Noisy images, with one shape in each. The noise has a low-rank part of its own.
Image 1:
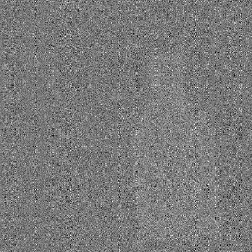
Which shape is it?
bottle
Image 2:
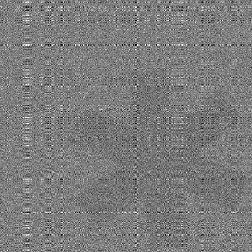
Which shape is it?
asterisk
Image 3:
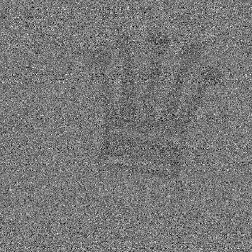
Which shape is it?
chess queen
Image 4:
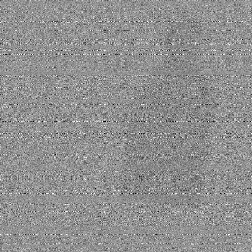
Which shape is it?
bottle
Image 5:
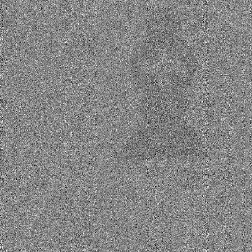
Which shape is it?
chess bishop
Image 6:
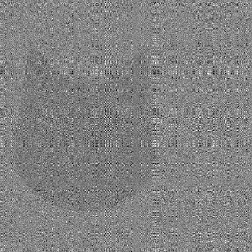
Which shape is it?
cat's head
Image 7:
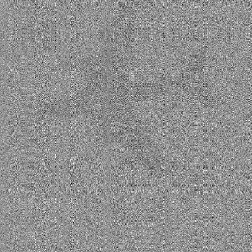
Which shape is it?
airplane
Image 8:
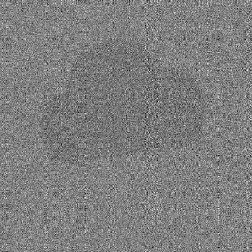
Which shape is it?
cloud
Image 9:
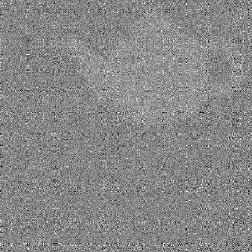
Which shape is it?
teapot
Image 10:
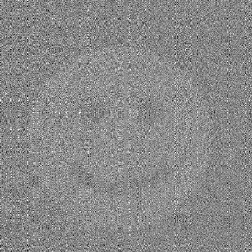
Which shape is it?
smiling face
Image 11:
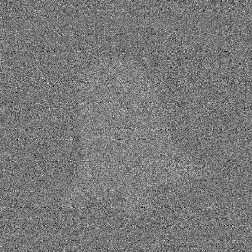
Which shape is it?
bell
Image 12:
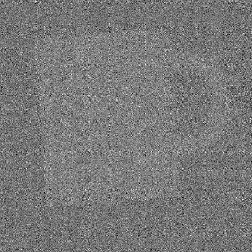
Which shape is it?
cup
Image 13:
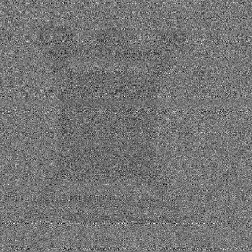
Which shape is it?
chess rook
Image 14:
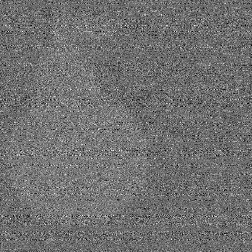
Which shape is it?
pear
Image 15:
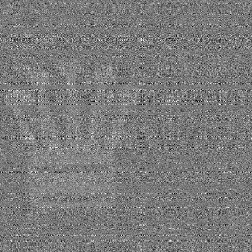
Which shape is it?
chess queen
